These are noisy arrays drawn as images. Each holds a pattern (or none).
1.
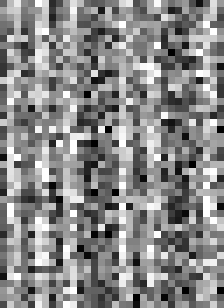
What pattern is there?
bands of columns
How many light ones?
6
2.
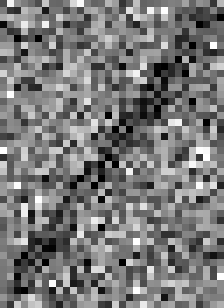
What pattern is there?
a diagonal band
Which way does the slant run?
bottom left to top right
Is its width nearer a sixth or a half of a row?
a sixth
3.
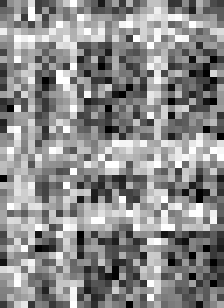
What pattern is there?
bands of rows crossing bands of columns
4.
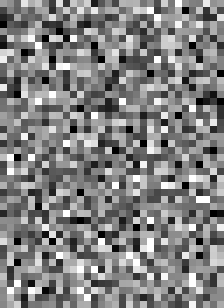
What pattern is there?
only noise
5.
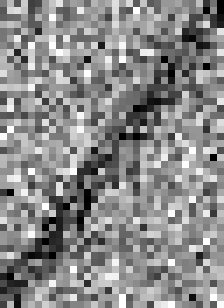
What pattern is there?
a diagonal band
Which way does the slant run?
bottom left to top right
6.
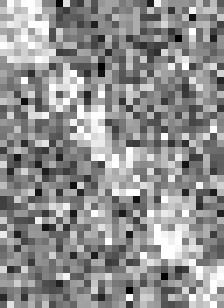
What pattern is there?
blocks along the diagonal
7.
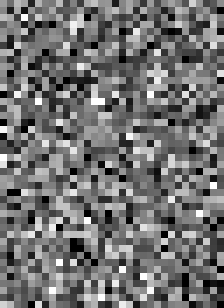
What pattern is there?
only noise
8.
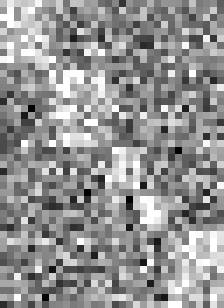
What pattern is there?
blocks along the diagonal
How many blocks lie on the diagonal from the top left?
5
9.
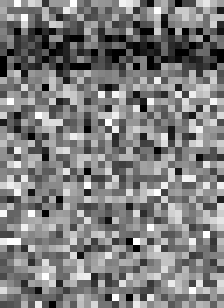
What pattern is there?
one band of rows
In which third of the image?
top
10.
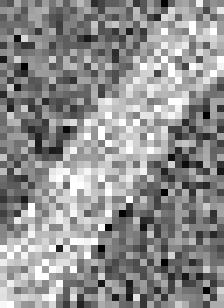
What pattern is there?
a diagonal band
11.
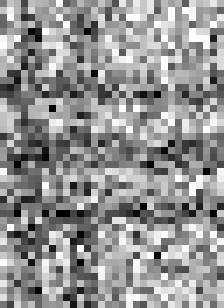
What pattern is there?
bands of rows crossing bands of columns
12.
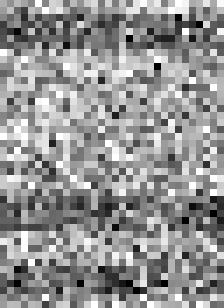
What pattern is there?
bands of rows
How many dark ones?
3
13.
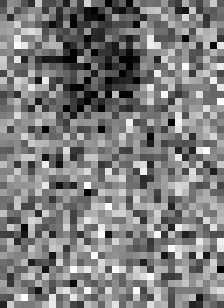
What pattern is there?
one block
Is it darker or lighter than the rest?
darker
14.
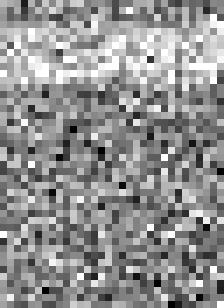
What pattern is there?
one band of rows
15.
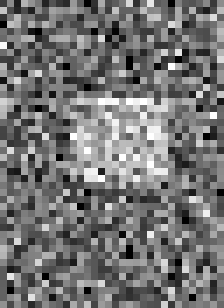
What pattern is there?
one block
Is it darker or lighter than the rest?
lighter
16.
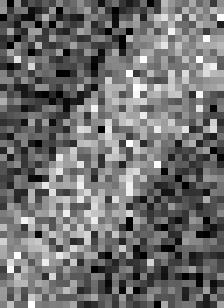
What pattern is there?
a diagonal band
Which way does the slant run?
bottom left to top right
